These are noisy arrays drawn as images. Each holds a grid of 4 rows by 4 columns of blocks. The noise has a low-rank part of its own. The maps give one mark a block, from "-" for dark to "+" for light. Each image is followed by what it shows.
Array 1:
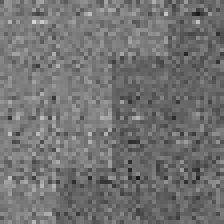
+ + + -
+ + - -
+ + - -
+ - - -
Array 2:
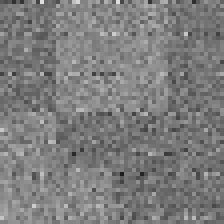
- + + -
- + + -
+ - - -
+ + - -
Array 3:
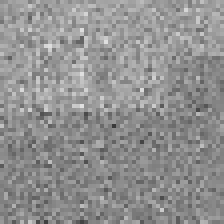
+ + + +
+ + + -
- - - -
- - - -
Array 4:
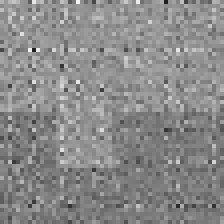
+ + + +
+ + + +
- + - -
- - - -
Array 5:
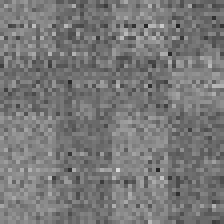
+ - + -
- - - +
+ - + -
+ - + -
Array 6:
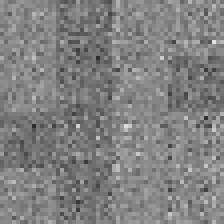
+ - + +
+ - + -
- - + +
+ - + +
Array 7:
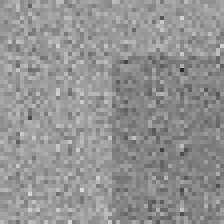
+ + + +
+ + - -
+ + - -
+ + - -
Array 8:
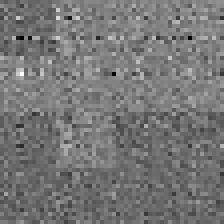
- + + +
+ + + +
- + - -
- - - -
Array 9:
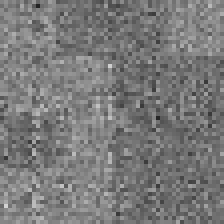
+ - - +
+ + - -
- + - -
+ + - -
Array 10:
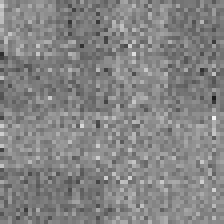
+ - + -
- - + -
+ + + +
- - + +
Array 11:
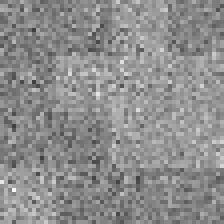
- - + -
- + + +
- - + +
+ - - -
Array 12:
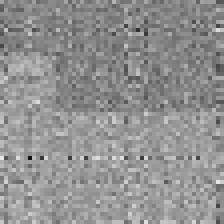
- - - -
+ - - -
+ + + +
+ + + +
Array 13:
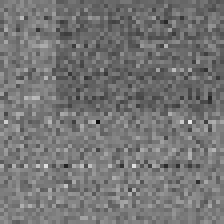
+ - - -
+ - - -
+ + + +
+ + + +
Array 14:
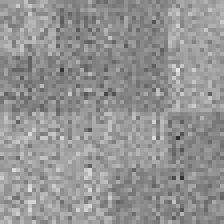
+ - - +
- - - +
+ + + -
+ + - -
